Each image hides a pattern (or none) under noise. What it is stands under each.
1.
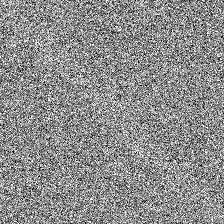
a diagonal band
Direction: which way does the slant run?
top left to bottom right
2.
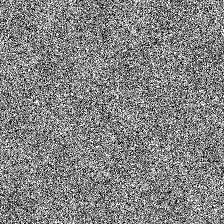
a checkerboard
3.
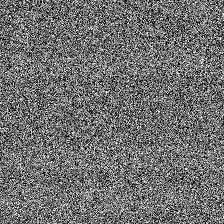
bands of rows
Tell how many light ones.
3
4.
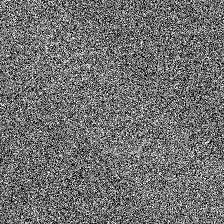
a diagonal band
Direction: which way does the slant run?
top left to bottom right
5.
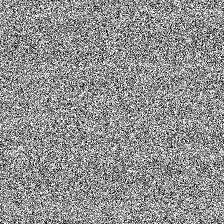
bands of rows
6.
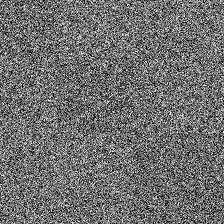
blocks along the diagonal
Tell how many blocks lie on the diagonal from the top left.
3
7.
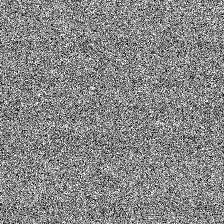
bands of rows
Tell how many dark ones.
5
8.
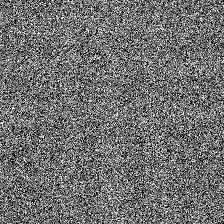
bands of rows crossing bands of columns
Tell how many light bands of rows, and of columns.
3 and 3
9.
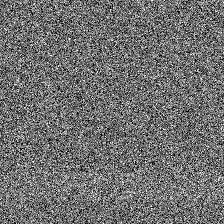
one band of rows
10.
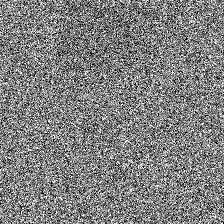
one block
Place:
top middle
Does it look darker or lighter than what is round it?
darker
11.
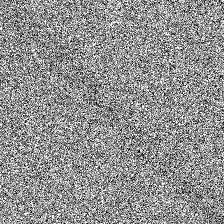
a diagonal band
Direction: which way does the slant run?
top left to bottom right
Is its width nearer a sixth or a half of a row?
a sixth
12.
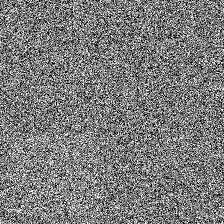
one block
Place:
bottom left
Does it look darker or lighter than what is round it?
lighter
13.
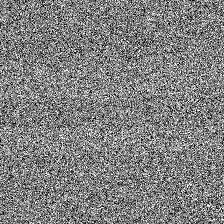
bands of rows
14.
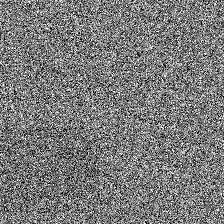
one block
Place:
bottom left
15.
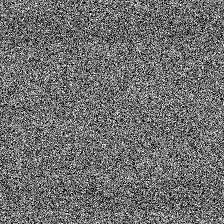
bands of rows
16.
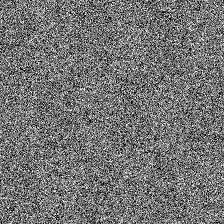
a checkerboard
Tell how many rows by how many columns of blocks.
3 by 6
